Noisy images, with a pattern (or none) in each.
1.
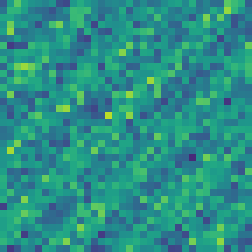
diagonal stripes
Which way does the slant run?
bottom left to top right
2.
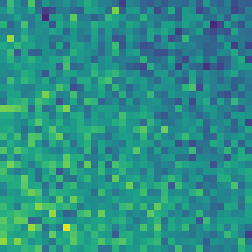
a smooth slope
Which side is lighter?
bottom left
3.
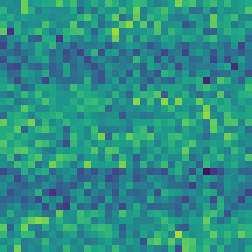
horizontal stripes
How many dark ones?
2
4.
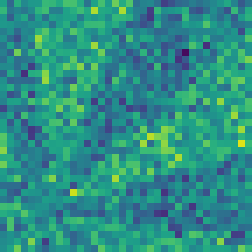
spokes from one point
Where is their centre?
bottom left
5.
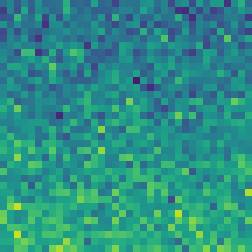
a smooth slope
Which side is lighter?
bottom
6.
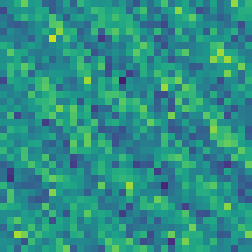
diagonal stripes
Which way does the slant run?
top left to bottom right
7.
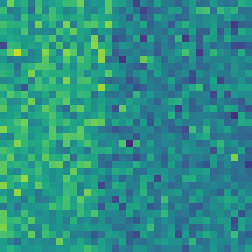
a sharp edge
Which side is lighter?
left
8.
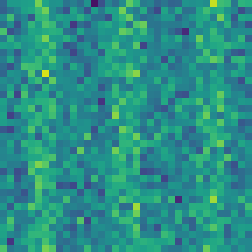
vertical stripes
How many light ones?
3
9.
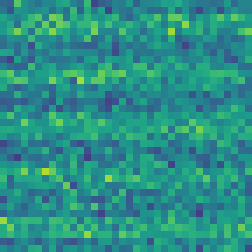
horizontal stripes
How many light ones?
5
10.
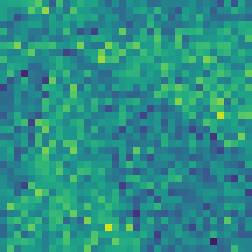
spokes from one point
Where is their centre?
top left
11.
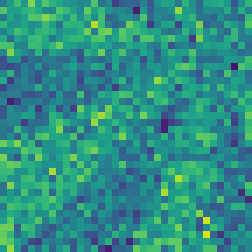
spokes from one point
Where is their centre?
top right
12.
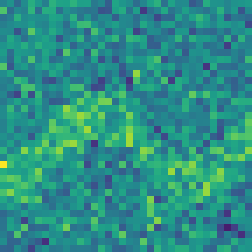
a wavy band
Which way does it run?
left to right
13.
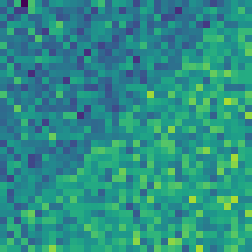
a sharp edge
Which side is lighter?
bottom right
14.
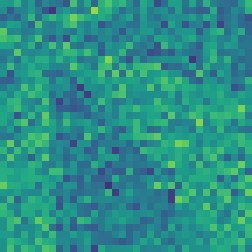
spokes from one point
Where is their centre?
top left
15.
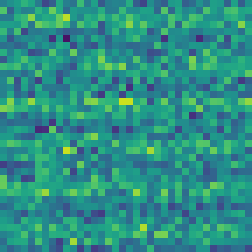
horizontal stripes
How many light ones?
6
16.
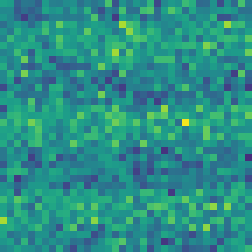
horizontal stripes
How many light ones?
3
